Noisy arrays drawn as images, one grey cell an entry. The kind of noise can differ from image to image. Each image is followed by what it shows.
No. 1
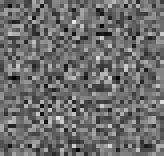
low rank plus noise
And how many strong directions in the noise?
one
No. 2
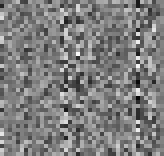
columns of uneven size
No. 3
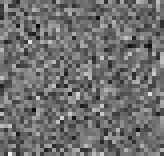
independent entries
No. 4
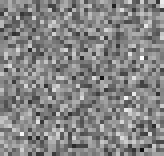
independent entries
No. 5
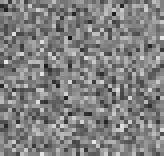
independent entries
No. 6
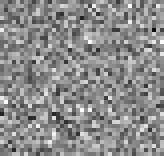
independent entries
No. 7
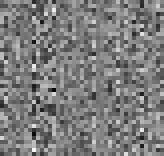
columns of uneven size
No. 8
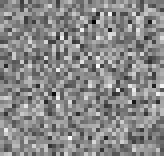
low rank plus noise
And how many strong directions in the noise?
five to eight
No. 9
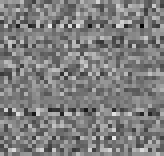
rows of uneven size
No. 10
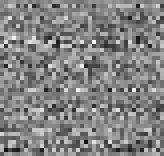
rows of uneven size
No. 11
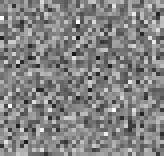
independent entries
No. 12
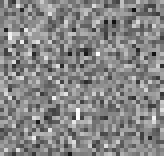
low rank plus noise
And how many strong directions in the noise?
five to eight
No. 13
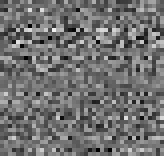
rows of uneven size
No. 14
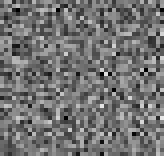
low rank plus noise
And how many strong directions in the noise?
two
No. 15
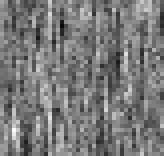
streaked along the columns
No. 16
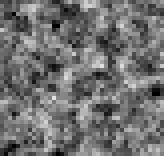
blotchy
